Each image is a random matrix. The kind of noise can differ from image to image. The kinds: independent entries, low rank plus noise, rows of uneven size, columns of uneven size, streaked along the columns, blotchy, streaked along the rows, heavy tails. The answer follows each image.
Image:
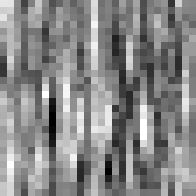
streaked along the columns
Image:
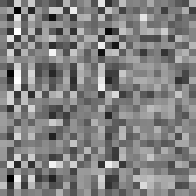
low rank plus noise
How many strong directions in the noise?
one
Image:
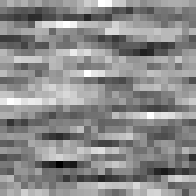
streaked along the rows
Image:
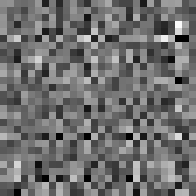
low rank plus noise
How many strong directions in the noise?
two
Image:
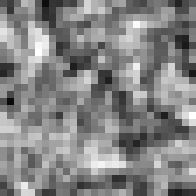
blotchy
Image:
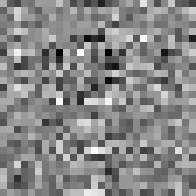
low rank plus noise
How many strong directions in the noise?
three or four
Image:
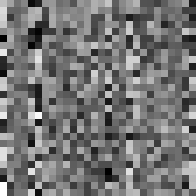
columns of uneven size
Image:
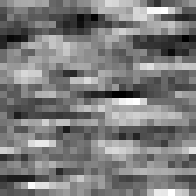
streaked along the rows
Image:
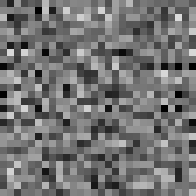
low rank plus noise
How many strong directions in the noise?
five to eight
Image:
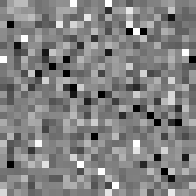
heavy tails
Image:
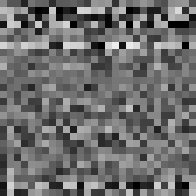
rows of uneven size
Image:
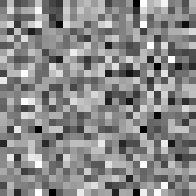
low rank plus noise
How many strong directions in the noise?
three or four
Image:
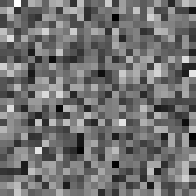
low rank plus noise
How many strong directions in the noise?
five to eight
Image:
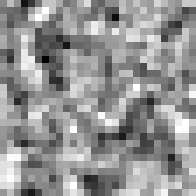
blotchy
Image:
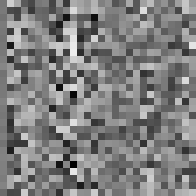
columns of uneven size
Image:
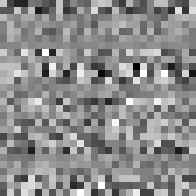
rows of uneven size
